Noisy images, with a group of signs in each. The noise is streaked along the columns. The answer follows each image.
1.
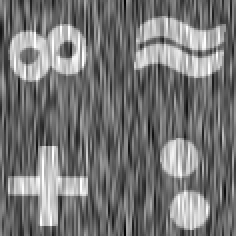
top left: infinity sign; top right: approximately sign; bottom left: plus sign; bottom right: colon
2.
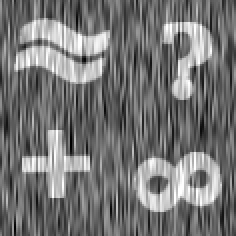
top left: approximately sign; top right: question mark; bottom left: plus sign; bottom right: infinity sign
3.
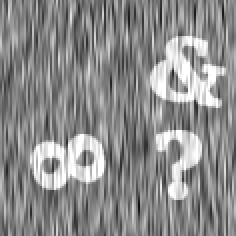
top right: ampersand; bottom left: infinity sign; bottom right: question mark
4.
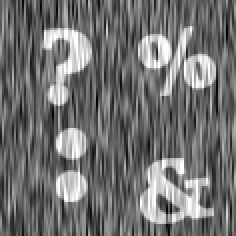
top left: question mark; top right: percent sign; bottom left: colon; bottom right: ampersand
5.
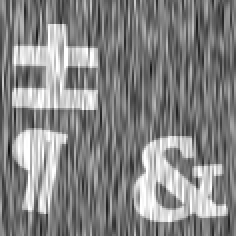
top left: plus-minus sign; bottom left: pilcrow; bottom right: ampersand
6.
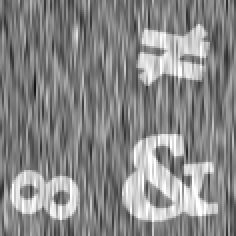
top right: not-equal sign; bottom left: infinity sign; bottom right: ampersand
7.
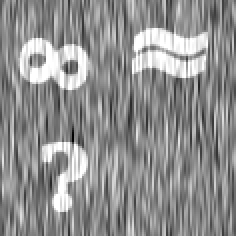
top left: infinity sign; top right: approximately sign; bottom left: question mark
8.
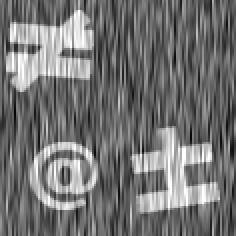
top left: not-equal sign; bottom left: at sign; bottom right: plus-minus sign
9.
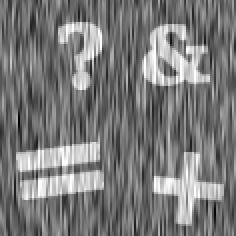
top left: question mark; top right: ampersand; bottom left: equals sign; bottom right: plus sign
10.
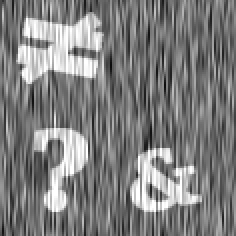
top left: not-equal sign; bottom left: question mark; bottom right: ampersand
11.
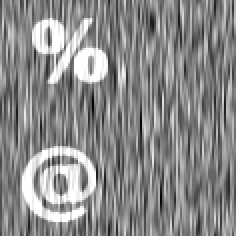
top left: percent sign; bottom left: at sign
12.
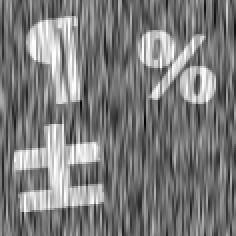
top left: pilcrow; top right: percent sign; bottom left: plus-minus sign
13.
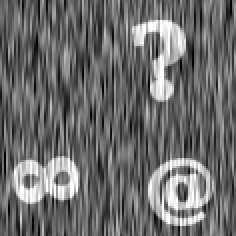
top right: question mark; bottom left: infinity sign; bottom right: at sign
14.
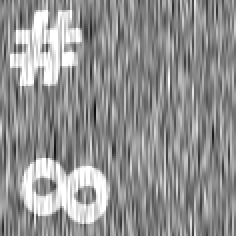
top left: hash sign; bottom left: infinity sign
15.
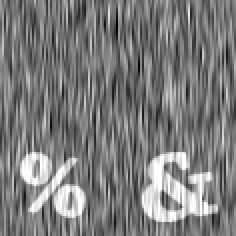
bottom left: percent sign; bottom right: ampersand
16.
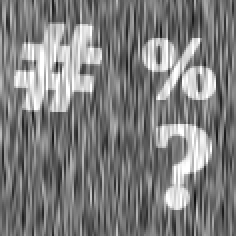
top left: hash sign; top right: percent sign; bottom right: question mark
